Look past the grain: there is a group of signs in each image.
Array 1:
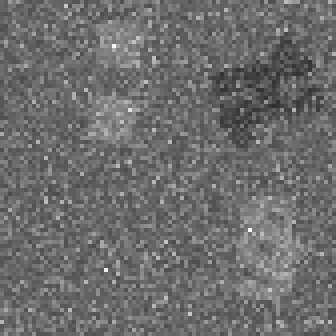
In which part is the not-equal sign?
top right
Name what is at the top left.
colon
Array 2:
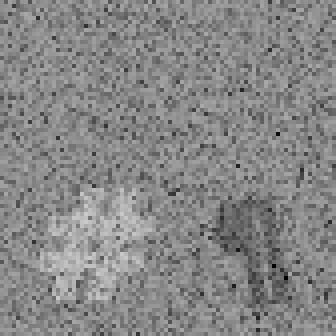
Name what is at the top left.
nothing
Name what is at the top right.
nothing
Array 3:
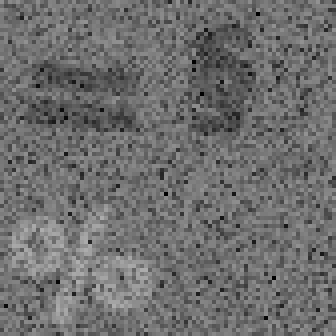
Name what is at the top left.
equals sign
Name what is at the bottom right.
nothing
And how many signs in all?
3
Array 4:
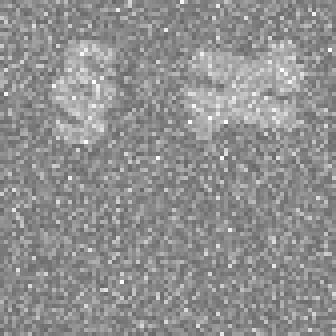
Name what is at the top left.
section sign
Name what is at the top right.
not-equal sign
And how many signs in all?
2
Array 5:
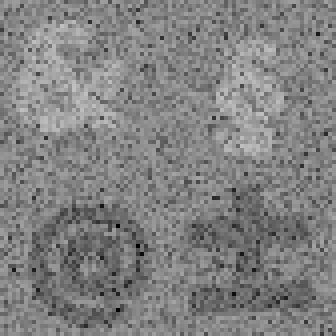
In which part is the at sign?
bottom left
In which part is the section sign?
top right
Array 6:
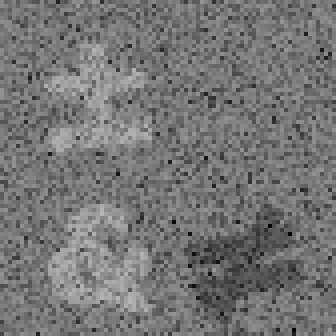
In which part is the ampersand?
bottom left
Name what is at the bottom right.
not-equal sign
